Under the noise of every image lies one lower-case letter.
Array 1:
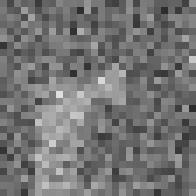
r
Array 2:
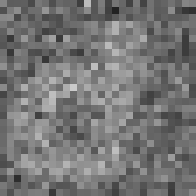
d
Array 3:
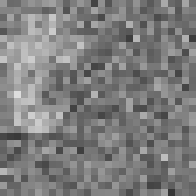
t
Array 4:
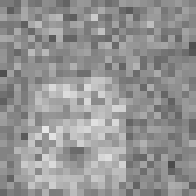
a
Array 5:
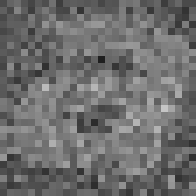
a
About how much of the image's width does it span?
nearly all
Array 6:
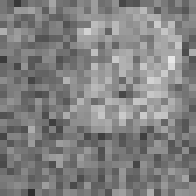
a
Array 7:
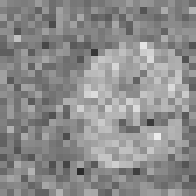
e
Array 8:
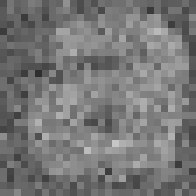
a
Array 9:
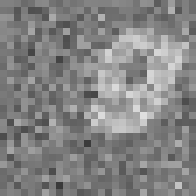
g
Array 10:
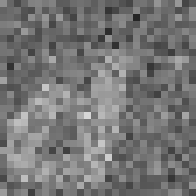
d
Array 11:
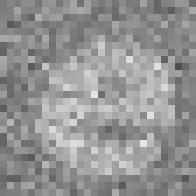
e
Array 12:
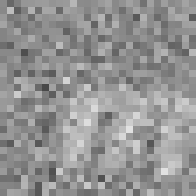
m
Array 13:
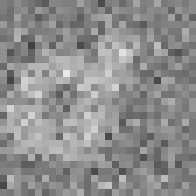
d
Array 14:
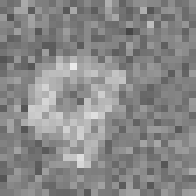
q
